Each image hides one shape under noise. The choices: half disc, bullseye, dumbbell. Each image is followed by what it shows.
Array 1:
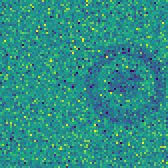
dark bullseye
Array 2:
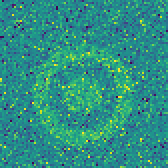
light bullseye
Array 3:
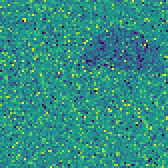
dark half disc
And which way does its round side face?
up
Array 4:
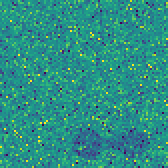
dark dumbbell
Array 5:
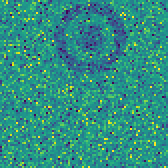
dark bullseye, top middle
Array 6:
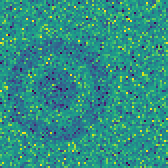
dark bullseye
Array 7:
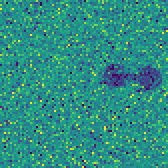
dark dumbbell, middle right
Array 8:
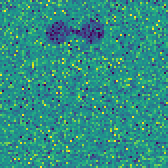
dark dumbbell, top middle
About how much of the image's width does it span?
a third
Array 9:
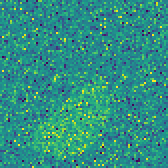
light half disc
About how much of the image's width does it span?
half
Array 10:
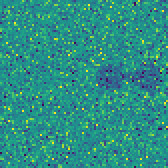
dark dumbbell, middle right
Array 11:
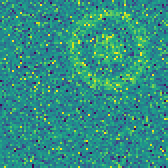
light bullseye
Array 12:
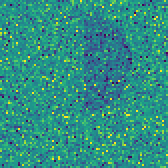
dark half disc
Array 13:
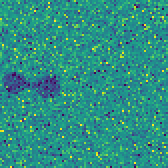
dark dumbbell, middle left
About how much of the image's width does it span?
a third
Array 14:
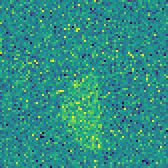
light half disc
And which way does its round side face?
left
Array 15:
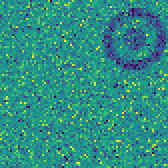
dark bullseye, top right
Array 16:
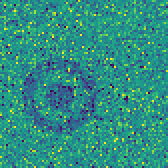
dark bullseye
